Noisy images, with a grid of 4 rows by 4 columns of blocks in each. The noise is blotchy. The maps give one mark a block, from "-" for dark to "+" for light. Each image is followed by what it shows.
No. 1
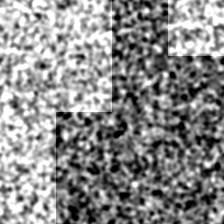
++-+
++--
+---
+---
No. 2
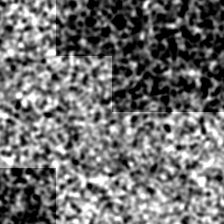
+---
++--
++++
-+++
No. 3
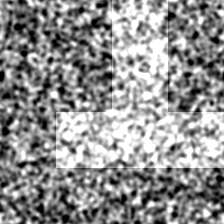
--+-
--+-
-+++
----
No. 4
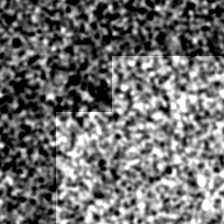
----
--++
-+++
-+++
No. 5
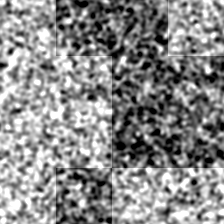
+--+
++--
++--
+-++
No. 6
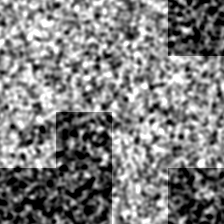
+++-
++++
+-++
--+-
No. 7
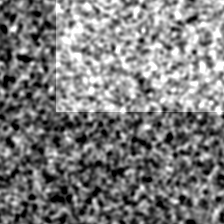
-+++
-+++
----
----
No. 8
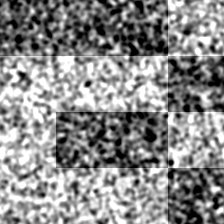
---+
+++-
+--+
+++-
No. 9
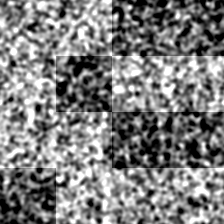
++--
+-++
++--
-+++
